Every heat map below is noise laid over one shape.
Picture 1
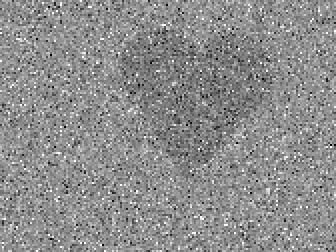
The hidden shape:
heart
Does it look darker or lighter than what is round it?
darker
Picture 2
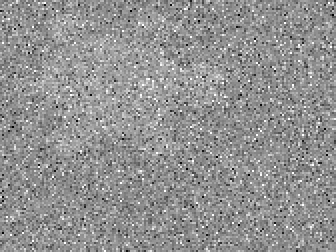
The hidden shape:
turtle
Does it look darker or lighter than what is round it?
lighter
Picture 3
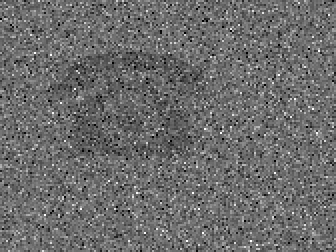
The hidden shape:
telephone
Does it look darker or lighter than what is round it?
darker
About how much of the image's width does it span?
half
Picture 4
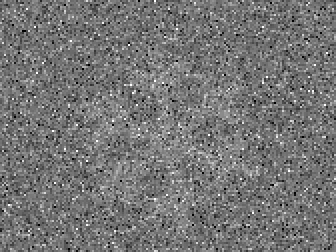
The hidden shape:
snowflake
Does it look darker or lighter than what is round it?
lighter
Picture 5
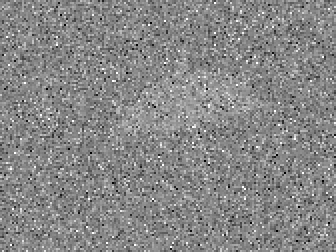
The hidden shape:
umbrella
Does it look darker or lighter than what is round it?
lighter
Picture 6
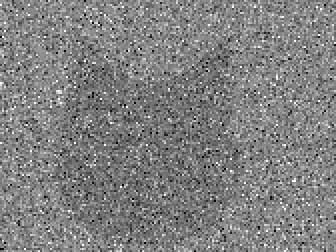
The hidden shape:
cat's head
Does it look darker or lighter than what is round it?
darker
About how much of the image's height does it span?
nearly all
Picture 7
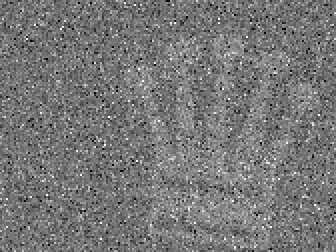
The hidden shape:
chess queen
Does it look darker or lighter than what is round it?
lighter
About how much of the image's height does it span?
nearly all
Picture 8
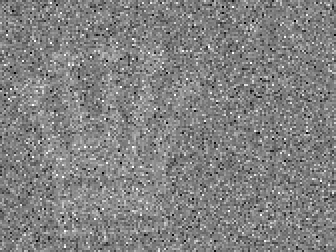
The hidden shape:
chess queen
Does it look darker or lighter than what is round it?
lighter
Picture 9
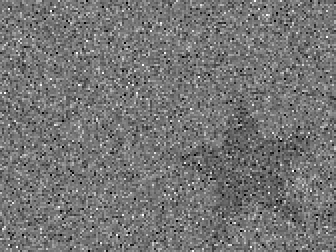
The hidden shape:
star
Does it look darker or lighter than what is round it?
darker
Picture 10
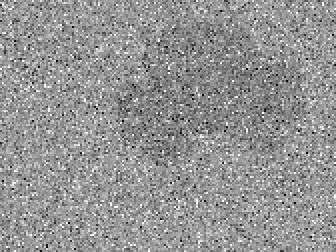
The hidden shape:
car
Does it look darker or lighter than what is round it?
darker
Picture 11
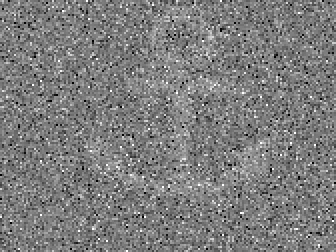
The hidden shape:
anchor
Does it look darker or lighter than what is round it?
lighter
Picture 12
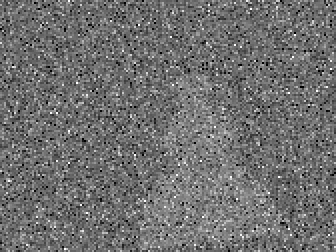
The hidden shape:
chess pawn
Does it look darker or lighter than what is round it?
lighter
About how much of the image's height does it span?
two thirds
